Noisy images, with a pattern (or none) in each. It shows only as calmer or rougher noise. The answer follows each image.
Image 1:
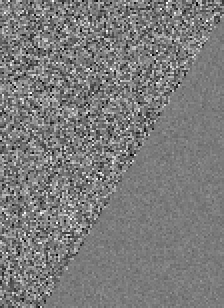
a sharp edge
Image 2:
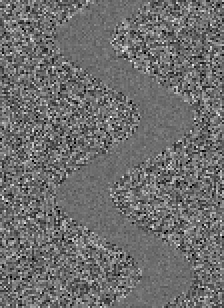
a wavy band
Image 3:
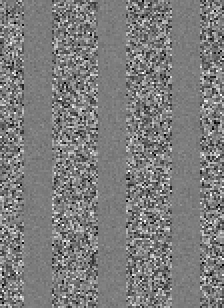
vertical stripes
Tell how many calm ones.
3
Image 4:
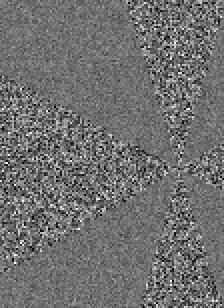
spokes from one point
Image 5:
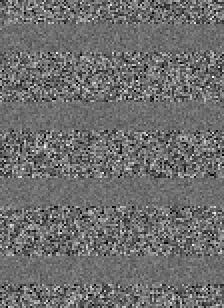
horizontal stripes
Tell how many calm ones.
4
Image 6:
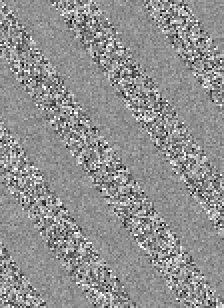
diagonal stripes
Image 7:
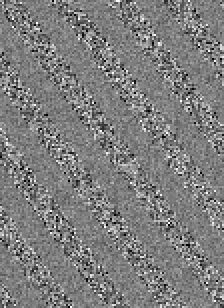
diagonal stripes
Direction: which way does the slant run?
top left to bottom right
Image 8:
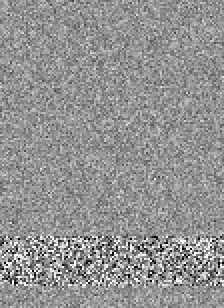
one horizontal stripe
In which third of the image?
bottom
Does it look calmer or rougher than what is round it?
rougher
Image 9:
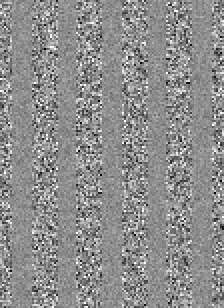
vertical stripes
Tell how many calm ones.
5
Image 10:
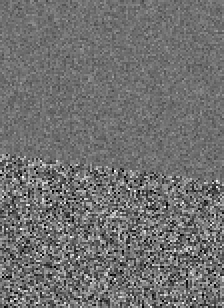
a sharp edge
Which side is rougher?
bottom
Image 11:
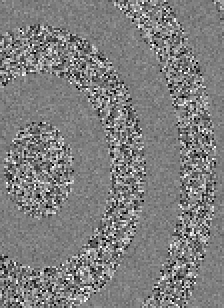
rings round one point
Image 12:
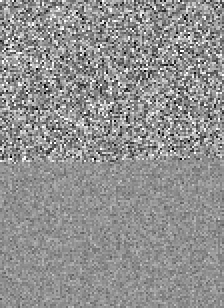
a sharp edge
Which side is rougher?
top
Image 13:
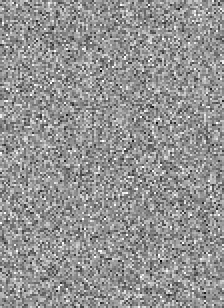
only noise
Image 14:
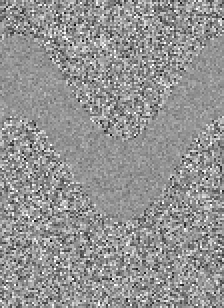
a wavy band
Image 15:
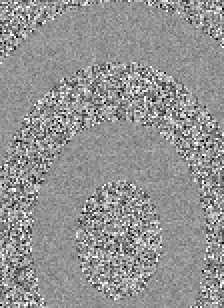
rings round one point
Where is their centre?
bottom middle
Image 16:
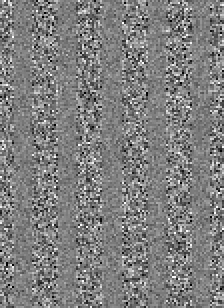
vertical stripes
